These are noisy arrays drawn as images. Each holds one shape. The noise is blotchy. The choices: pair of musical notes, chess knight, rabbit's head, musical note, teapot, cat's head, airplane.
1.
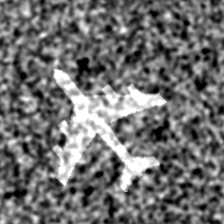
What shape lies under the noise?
airplane
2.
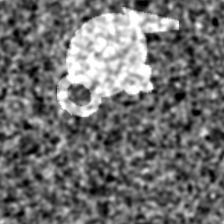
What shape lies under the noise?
teapot
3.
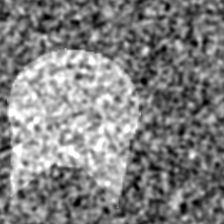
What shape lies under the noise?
cat's head
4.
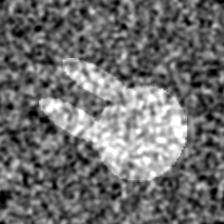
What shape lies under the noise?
rabbit's head
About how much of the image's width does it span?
two thirds
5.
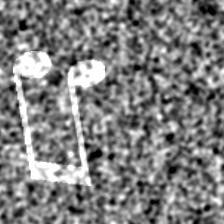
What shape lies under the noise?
pair of musical notes
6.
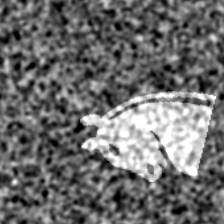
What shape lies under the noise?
chess knight
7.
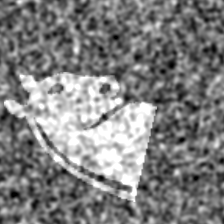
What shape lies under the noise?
chess knight
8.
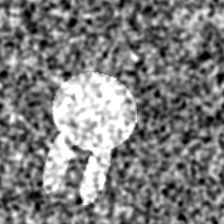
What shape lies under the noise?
rabbit's head
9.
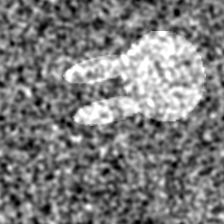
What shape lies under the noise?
rabbit's head
